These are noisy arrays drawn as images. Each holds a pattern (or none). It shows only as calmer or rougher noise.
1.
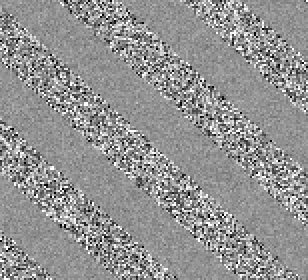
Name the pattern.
diagonal stripes
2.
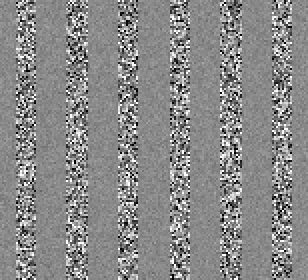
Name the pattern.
vertical stripes
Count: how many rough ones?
6
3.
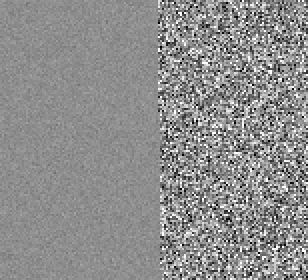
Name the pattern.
a sharp edge
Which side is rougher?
right
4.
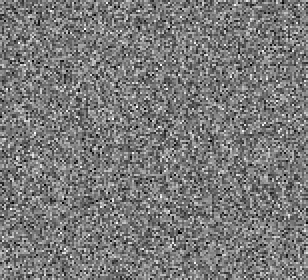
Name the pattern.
only noise
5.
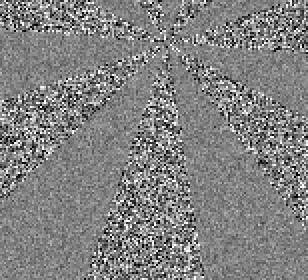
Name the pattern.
spokes from one point
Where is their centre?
top middle
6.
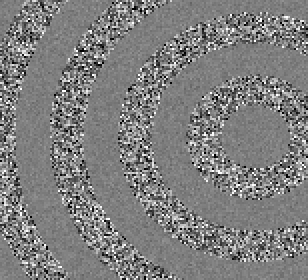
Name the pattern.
rings round one point
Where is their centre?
middle right
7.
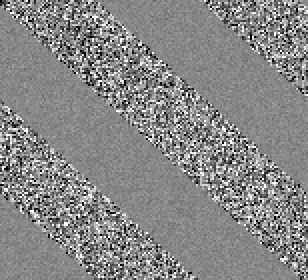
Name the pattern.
diagonal stripes
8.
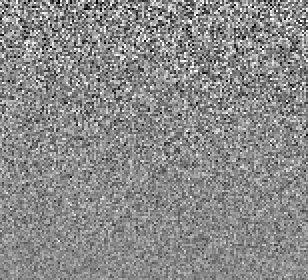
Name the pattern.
a smooth slope
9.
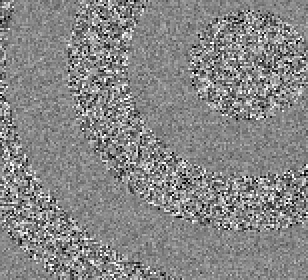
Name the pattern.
rings round one point
